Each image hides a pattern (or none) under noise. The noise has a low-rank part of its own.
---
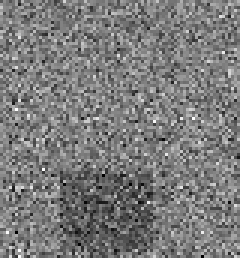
one block
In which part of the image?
bottom middle
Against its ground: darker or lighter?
darker
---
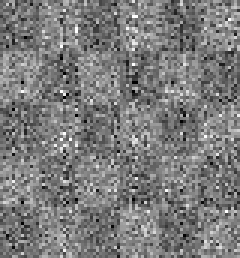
a checkerboard
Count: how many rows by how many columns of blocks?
5 by 6
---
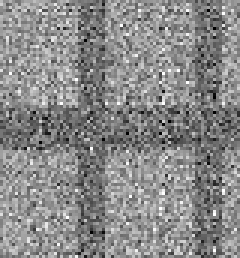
bands of rows crossing bands of columns
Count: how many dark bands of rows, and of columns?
1 and 2
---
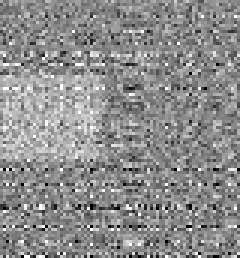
one block
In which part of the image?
middle left
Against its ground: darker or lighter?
lighter
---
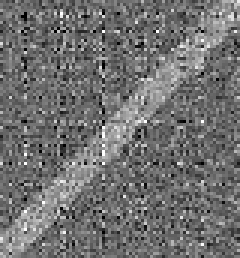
a diagonal band
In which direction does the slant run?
bottom left to top right
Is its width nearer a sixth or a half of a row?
a sixth
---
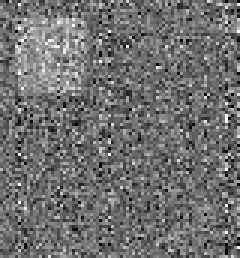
one block
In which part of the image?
top left
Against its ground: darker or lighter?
lighter
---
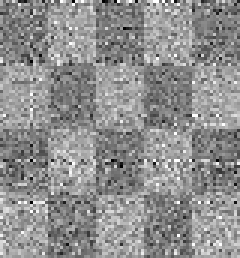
a checkerboard
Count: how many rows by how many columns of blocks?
4 by 5
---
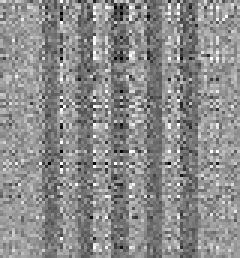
bands of columns
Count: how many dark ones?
5
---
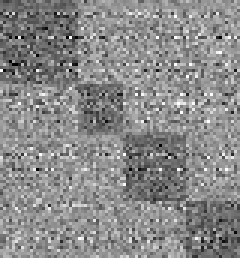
blocks along the diagonal
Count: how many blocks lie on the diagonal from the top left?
4
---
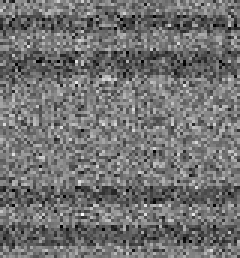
bands of rows
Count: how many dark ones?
4
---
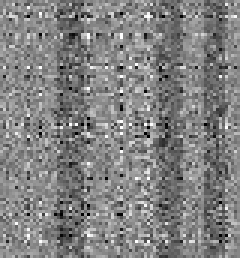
bands of columns
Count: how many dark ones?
3
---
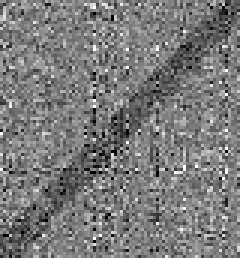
a diagonal band
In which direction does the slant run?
bottom left to top right
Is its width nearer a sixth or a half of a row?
a sixth
